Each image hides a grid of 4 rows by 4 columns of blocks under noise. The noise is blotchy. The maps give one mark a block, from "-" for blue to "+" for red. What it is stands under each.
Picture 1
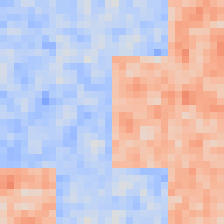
- - - +
- - + +
- - + +
+ - - +
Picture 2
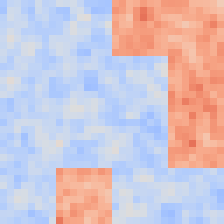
- - + +
- - - +
- - - +
- + - -
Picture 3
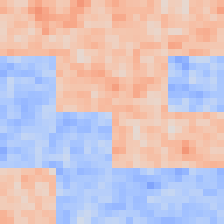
+ + + +
- + + -
- - + +
+ - - -
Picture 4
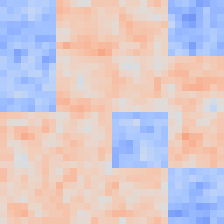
- + + -
- + + +
+ + - +
+ + + -
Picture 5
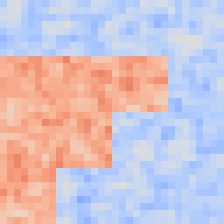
- - - -
+ + + -
+ + - -
+ - - -
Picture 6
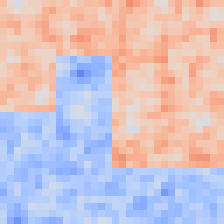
+ + + +
+ - + +
- - + +
- - - -
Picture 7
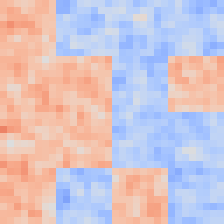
+ - - -
+ + - +
+ + - -
+ - + -
